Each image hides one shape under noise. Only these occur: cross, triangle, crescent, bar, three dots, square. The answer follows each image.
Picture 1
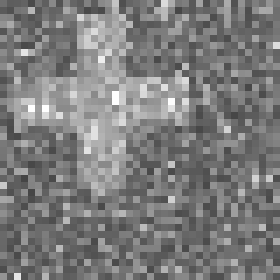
cross
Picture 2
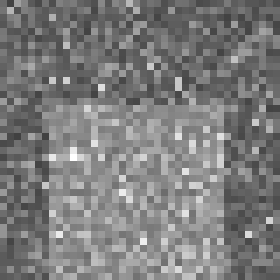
square
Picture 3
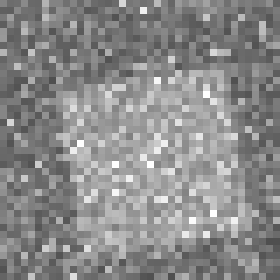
square
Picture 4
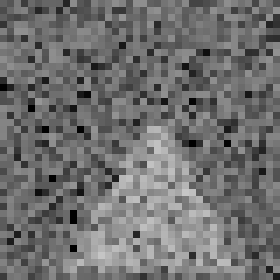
triangle
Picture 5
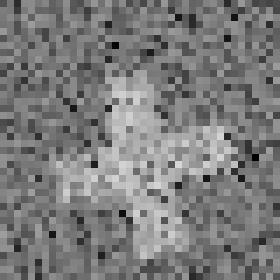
cross
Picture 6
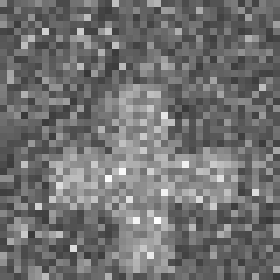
cross
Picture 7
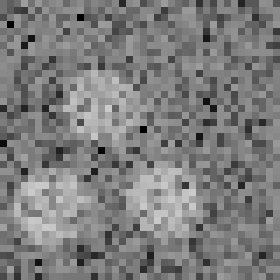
three dots
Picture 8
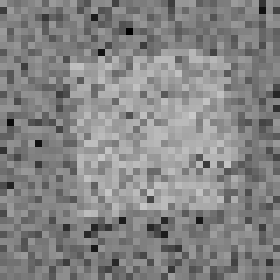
square
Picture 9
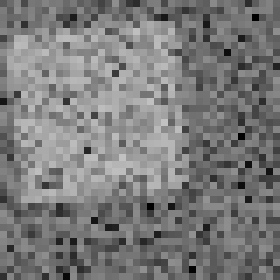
square
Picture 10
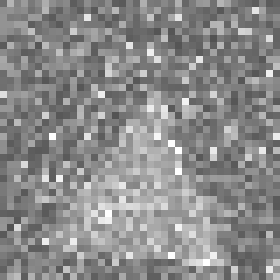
triangle
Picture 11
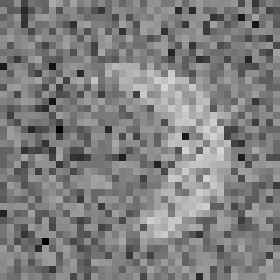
crescent
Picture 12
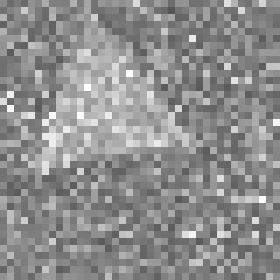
triangle
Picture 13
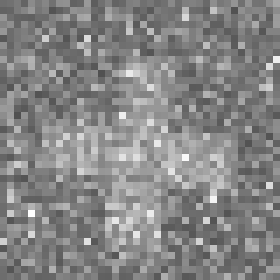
cross
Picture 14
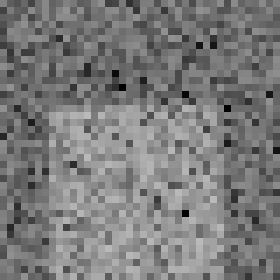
square
